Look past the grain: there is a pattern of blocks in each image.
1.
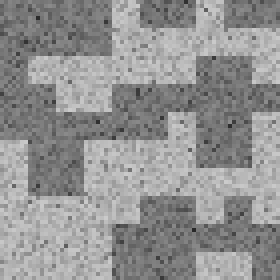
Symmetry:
no symmetry
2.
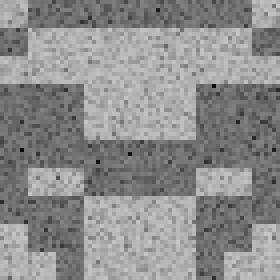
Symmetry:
left and right mirror each other
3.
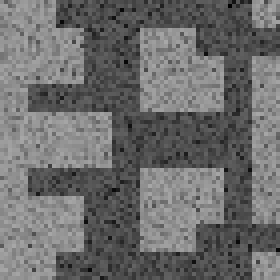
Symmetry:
top and bottom mirror each other
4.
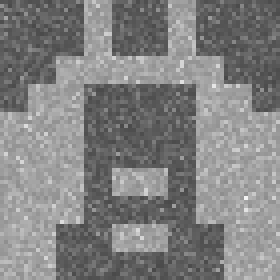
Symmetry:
left and right mirror each other
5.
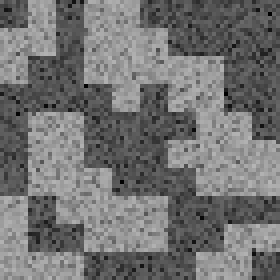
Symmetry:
mirrored about the diagonal from the bottom left
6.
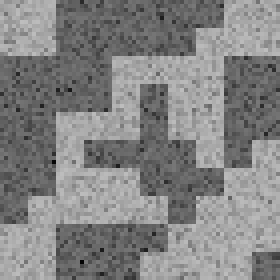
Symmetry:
mirrored about the diagonal from the top left
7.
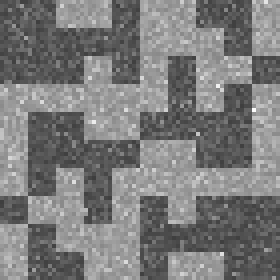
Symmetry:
the same after a half turn
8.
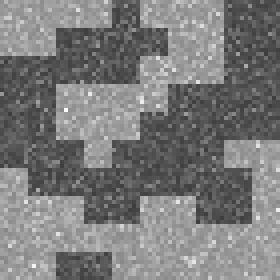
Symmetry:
no symmetry
